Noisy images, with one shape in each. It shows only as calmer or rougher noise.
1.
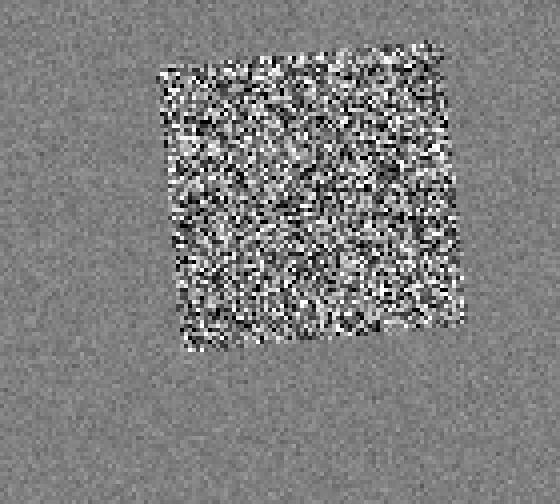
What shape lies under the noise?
square
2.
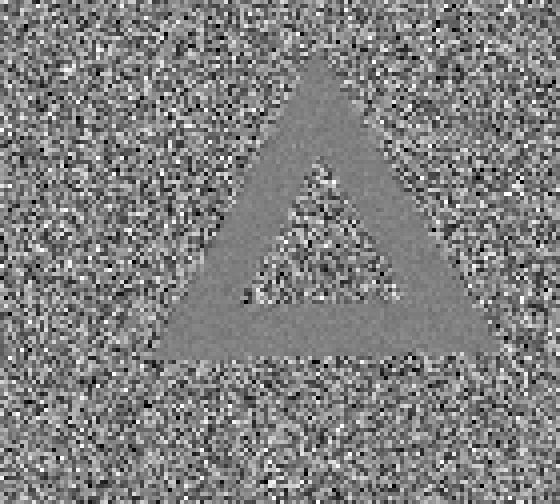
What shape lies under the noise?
triangle frame
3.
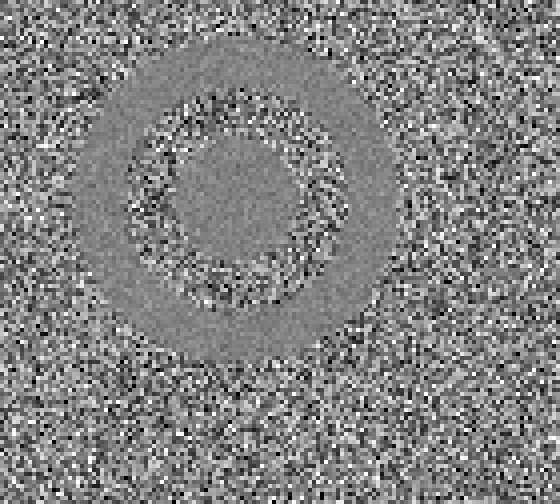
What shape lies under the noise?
bullseye
